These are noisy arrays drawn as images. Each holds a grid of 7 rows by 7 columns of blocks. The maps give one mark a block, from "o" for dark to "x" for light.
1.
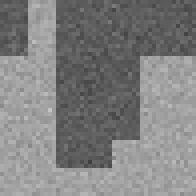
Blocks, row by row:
oxooooo
oxooooo
xxoooxx
xxoooxx
xxoooxx
xxooxxx
xxxxxxx
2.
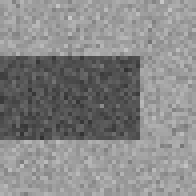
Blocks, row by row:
xxxxxxx
xxxxxxx
oooooxx
oooooxx
oooooxx
xxxxxxx
xxxxxxx
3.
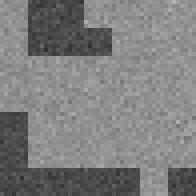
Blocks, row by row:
xooxxxx
xoooxxx
xxxxxxx
xxxxxxx
oxxxxxx
oxxxxxx
oooooxo
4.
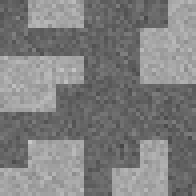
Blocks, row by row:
oxxooox
oooooxx
xxxooxx
xxooooo
ooooooo
oxxooxo
xxxoxxo
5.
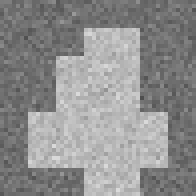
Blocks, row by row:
ooooooo
oooxxoo
ooxxxoo
ooxxxoo
oxxxxxo
oxxxxxo
oooxxoo
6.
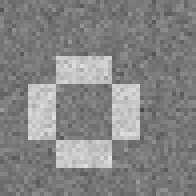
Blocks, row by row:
ooooooo
ooooooo
ooxxooo
oxooxoo
oxooxoo
ooxxooo
ooooooo
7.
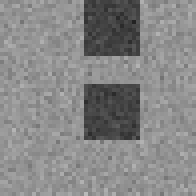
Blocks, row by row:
xxxooxx
xxxooxx
xxxxxxx
xxxooxx
xxxooxx
xxxxxxx
xxxxxxx
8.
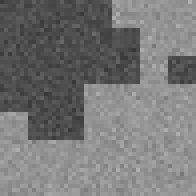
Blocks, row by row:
ooooxxx
oooooxx
oooooxo
oooxxxx
xooxxxx
xxxxxxx
xxxxxxx
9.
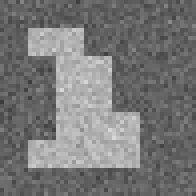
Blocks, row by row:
ooooooo
oxxoooo
ooxxooo
ooxxooo
ooxxxoo
oxxxxoo
ooooooo
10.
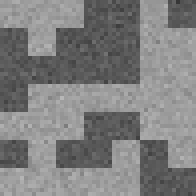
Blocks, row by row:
xxxooxo
oxoooxx
oooooxx
oxxxxxx
xxxooxx
oxooxox
xxxxxoo
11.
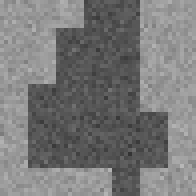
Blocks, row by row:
xxxooxx
xxoooxx
xxoooxx
xooooxx
xooooox
xooooox
xxxxoxx
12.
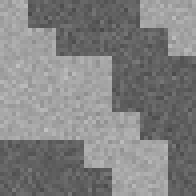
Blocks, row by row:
xooooxx
xxoooox
xxxxooo
xxxxooo
xxxxxoo
oooxxxo
ooooxxo
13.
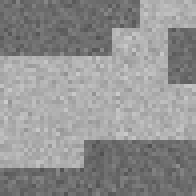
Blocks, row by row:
oooooxx
ooooxxo
xxxxxxo
xxxxxxx
xxxxxxx
xxxoooo
ooooooo
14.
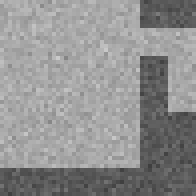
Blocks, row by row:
xxxxxoo
xxxxxxx
xxxxxox
xxxxxox
xxxxxoo
xxxxxoo
ooooooo
